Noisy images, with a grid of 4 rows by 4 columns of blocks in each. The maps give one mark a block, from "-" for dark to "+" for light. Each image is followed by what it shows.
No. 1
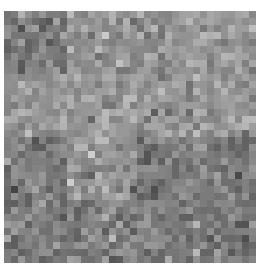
- + + +
+ + + +
- + - -
- - - -
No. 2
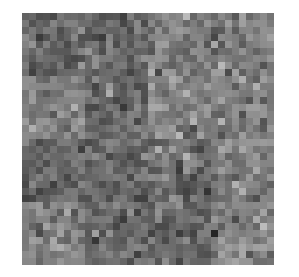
- - + +
+ - + +
- - - +
+ - - +
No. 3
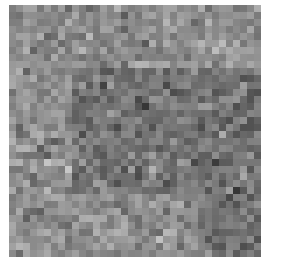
+ + + +
+ - - -
+ - - -
+ + + -
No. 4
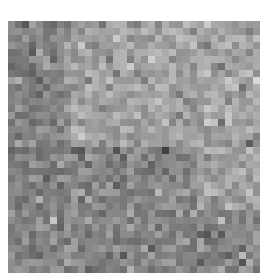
- + + +
- + + +
- - - +
- - - -
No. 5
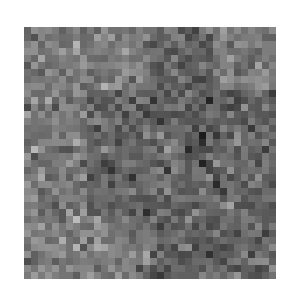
+ + - +
+ - - -
+ - - -
+ + - -
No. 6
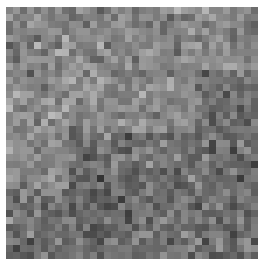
+ + + +
+ + + -
+ - - -
- - - -
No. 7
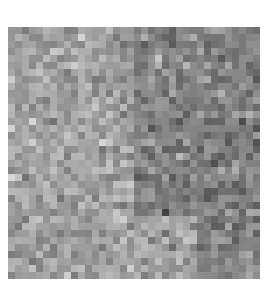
+ + - -
+ + - -
+ + - -
+ + + -
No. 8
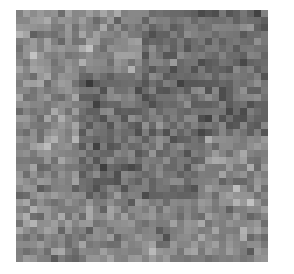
+ + - -
+ - - -
+ - - +
+ + + +
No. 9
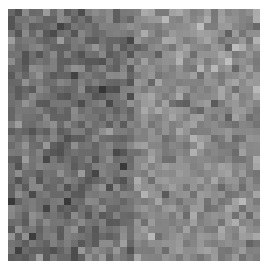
- - + +
- - + +
- - + +
- - + +
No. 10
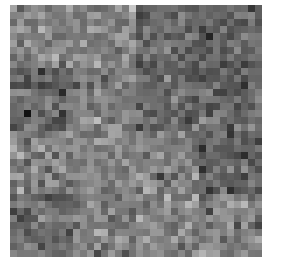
+ + - -
- + - -
+ + + -
- + + +
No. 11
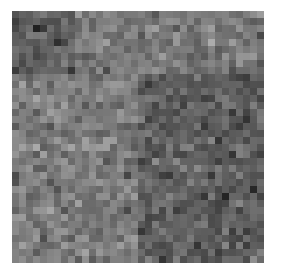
- + + +
+ + - -
+ + - -
+ + - -
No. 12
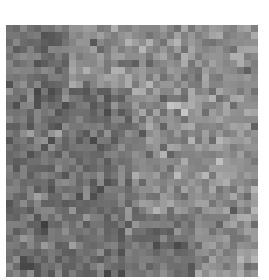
- + + +
- - + +
- - + +
- - - +
